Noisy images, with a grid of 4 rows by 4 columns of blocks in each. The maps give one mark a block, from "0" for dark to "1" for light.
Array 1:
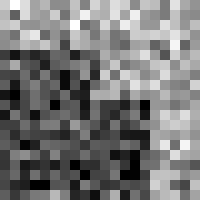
1 1 1 1
0 0 1 1
0 0 0 1
0 0 0 1
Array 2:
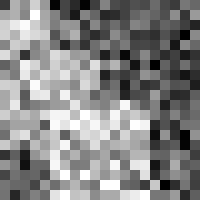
1 0 0 0
1 1 0 0
1 1 1 0
0 1 1 0
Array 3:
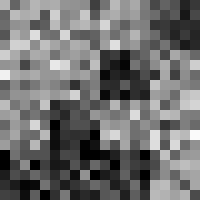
1 1 1 0
1 1 0 1
1 0 1 1
0 0 0 1
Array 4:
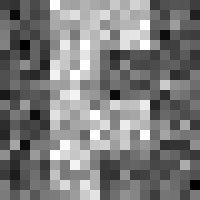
0 1 1 0
0 1 0 0
0 1 1 0
0 1 0 0
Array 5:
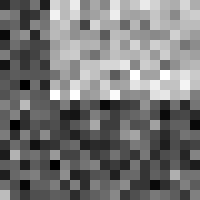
0 1 1 1
0 1 1 1
0 0 0 0
0 0 0 0
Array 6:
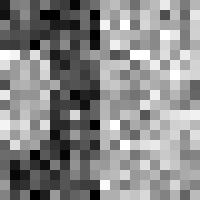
0 0 1 1
1 0 1 1
1 0 1 1
0 0 1 1
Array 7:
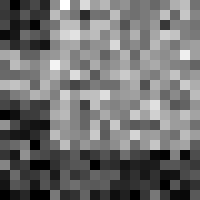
0 1 1 1
1 1 1 1
0 1 1 1
0 0 0 0
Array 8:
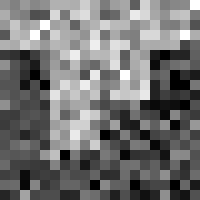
1 1 1 1
0 1 1 0
0 1 0 0
0 0 0 0
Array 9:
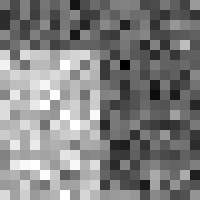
0 0 0 0
1 1 0 0
1 1 0 0
1 1 0 0
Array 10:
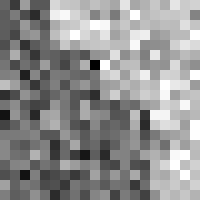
0 1 1 1
0 0 1 1
0 0 0 1
0 0 0 1
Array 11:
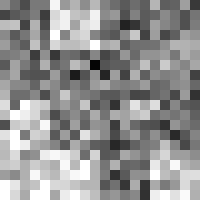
0 1 0 0
0 0 0 0
1 0 0 0
1 1 0 1
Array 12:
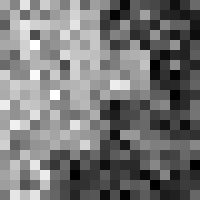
1 1 0 0
1 1 1 0
1 1 0 0
1 0 0 0
